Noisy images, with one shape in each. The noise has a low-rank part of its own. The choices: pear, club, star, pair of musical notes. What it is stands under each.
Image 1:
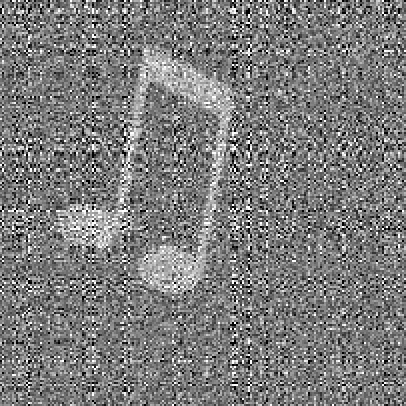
pair of musical notes
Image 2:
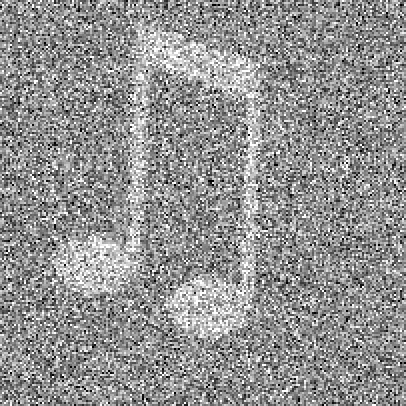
pair of musical notes
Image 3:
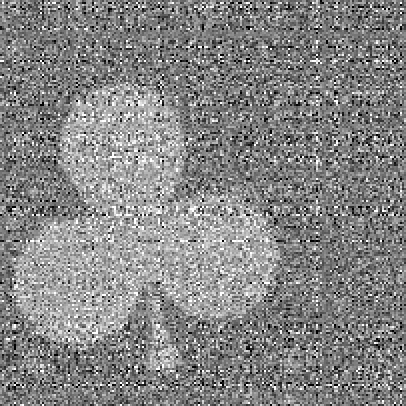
club
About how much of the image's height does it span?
two thirds
